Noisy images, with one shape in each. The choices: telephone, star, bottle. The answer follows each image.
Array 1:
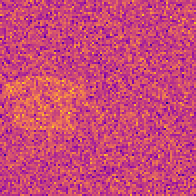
telephone
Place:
middle left
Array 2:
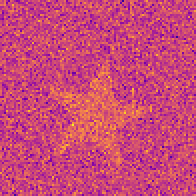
star
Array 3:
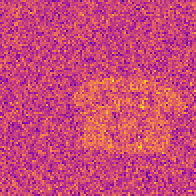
telephone
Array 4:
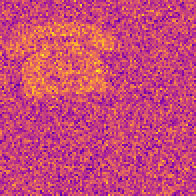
telephone
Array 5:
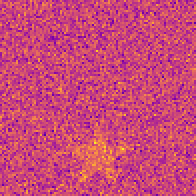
star
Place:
bottom middle
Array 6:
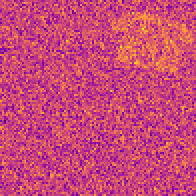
telephone
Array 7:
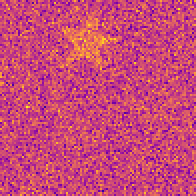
star
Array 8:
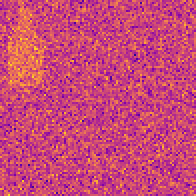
bottle
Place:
top left
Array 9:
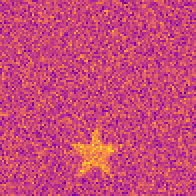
star
